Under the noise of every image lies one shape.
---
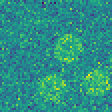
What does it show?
light three dots
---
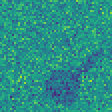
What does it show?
dark lollipop
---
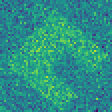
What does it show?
light square with a notch
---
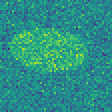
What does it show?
light ellipse
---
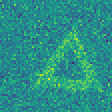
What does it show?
light triangle frame
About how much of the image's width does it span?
two thirds
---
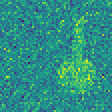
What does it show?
light lollipop
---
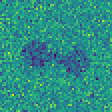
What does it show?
dark dumbbell
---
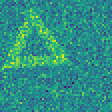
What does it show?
light triangle frame
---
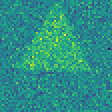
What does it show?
light triangle
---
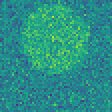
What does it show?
light disc
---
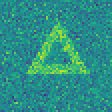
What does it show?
light triangle frame
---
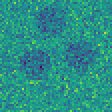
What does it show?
dark three dots
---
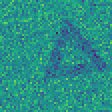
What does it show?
dark triangle frame
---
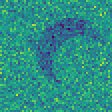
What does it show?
dark crescent
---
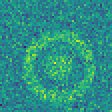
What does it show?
light bullseye
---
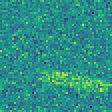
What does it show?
light bar
